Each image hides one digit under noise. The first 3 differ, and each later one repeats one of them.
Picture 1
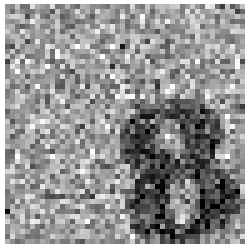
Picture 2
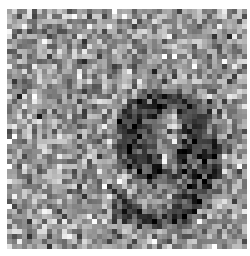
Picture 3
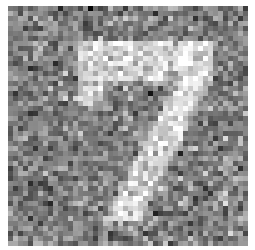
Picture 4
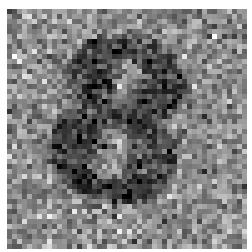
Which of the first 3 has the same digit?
1
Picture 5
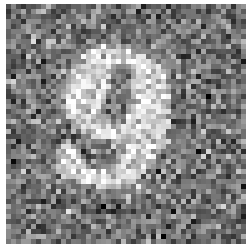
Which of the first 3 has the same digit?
2
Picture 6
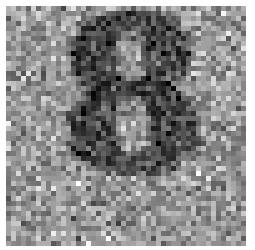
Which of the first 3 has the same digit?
1
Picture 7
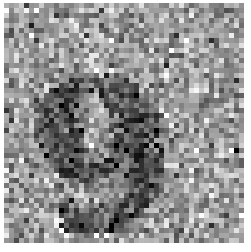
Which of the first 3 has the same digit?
2
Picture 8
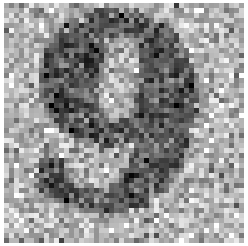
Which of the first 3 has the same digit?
2
